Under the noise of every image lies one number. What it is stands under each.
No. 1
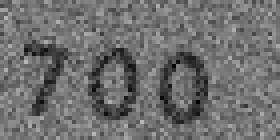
700
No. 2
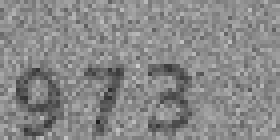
973
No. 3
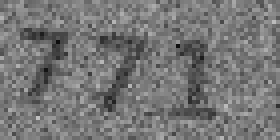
771
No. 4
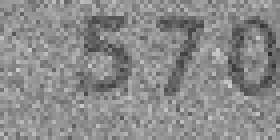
570
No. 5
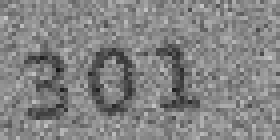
301
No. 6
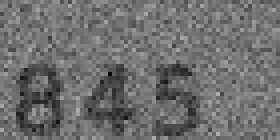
845
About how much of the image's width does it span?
two thirds
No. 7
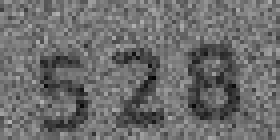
528
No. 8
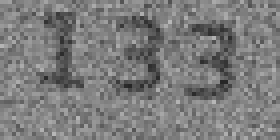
133
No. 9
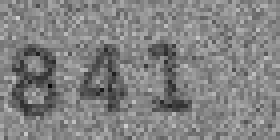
841
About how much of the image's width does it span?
two thirds
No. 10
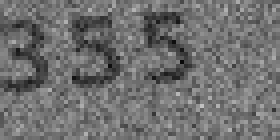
355
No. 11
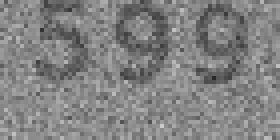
599
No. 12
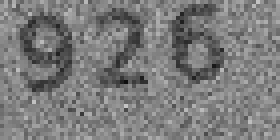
926
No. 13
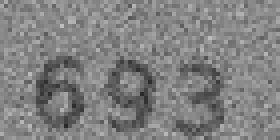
693
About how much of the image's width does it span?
two thirds
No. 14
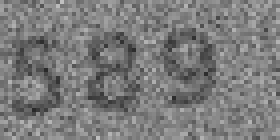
589
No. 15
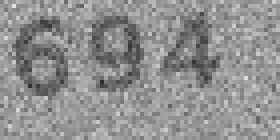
694
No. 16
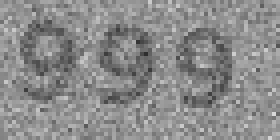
999
